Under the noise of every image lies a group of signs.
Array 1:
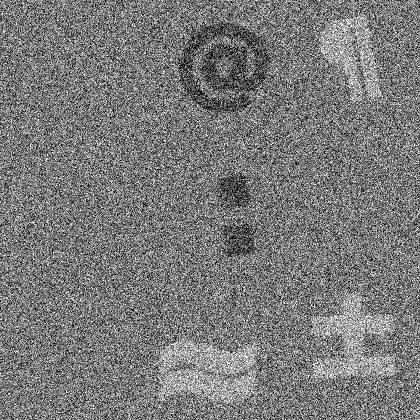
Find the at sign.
top middle
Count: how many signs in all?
5
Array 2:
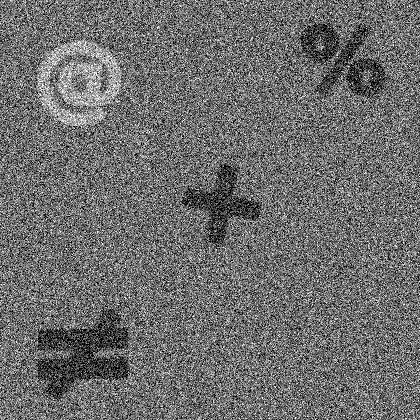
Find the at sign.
top left
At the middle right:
nothing
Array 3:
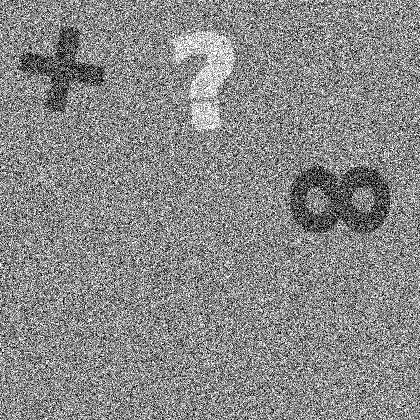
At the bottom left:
nothing
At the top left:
plus sign
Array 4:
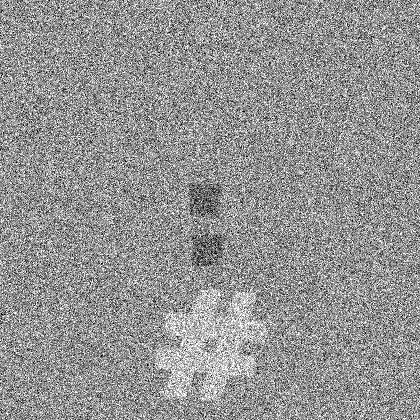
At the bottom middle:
hash sign
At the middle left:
nothing
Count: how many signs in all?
2
